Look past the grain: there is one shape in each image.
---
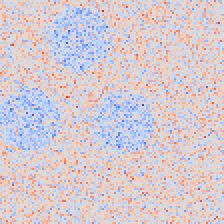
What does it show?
blue three dots
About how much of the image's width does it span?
two thirds
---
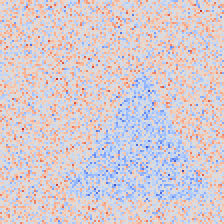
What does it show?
blue triangle
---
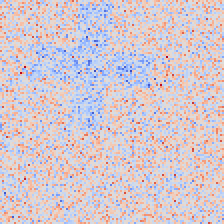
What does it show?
blue cross
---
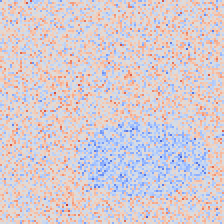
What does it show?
blue ellipse
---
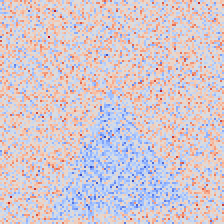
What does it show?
blue triangle
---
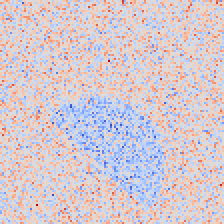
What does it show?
blue half disc
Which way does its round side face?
up and right
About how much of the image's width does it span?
half
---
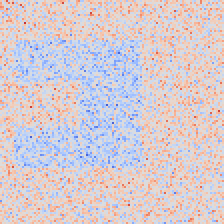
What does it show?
blue square with a notch
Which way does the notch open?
left
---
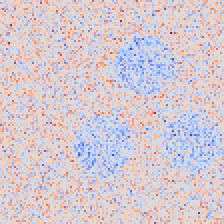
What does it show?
blue three dots
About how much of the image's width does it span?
two thirds
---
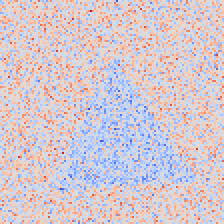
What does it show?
blue triangle
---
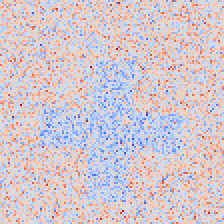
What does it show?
blue cross
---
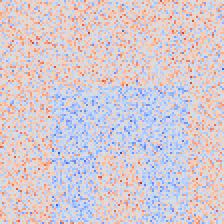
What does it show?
blue square with a notch
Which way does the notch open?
down
